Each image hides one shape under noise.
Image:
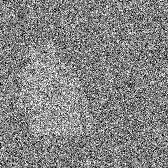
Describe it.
light chess knight
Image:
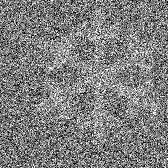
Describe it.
light snowflake
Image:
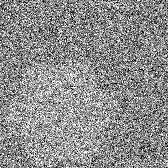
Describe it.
light flower
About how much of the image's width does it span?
two thirds
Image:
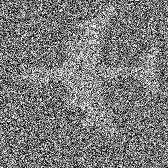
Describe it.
light airplane
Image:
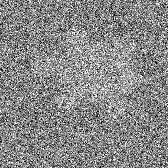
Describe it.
light turtle
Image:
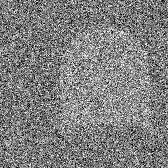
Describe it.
light ghost
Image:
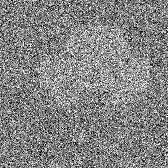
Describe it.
light car
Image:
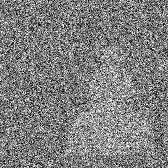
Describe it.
light chess pawn
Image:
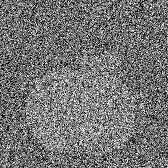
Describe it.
light apple
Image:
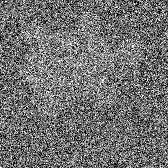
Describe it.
light turtle
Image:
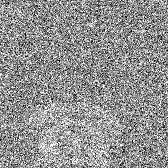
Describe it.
light telephone
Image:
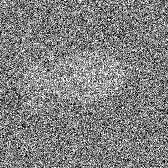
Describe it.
light fish
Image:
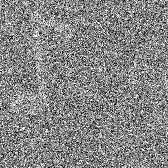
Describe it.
light musical note
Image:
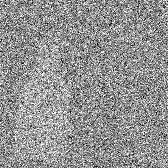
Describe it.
light bottle
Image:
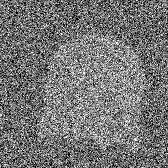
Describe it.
light ghost
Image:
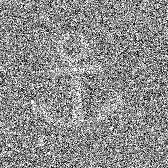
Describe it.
light anchor
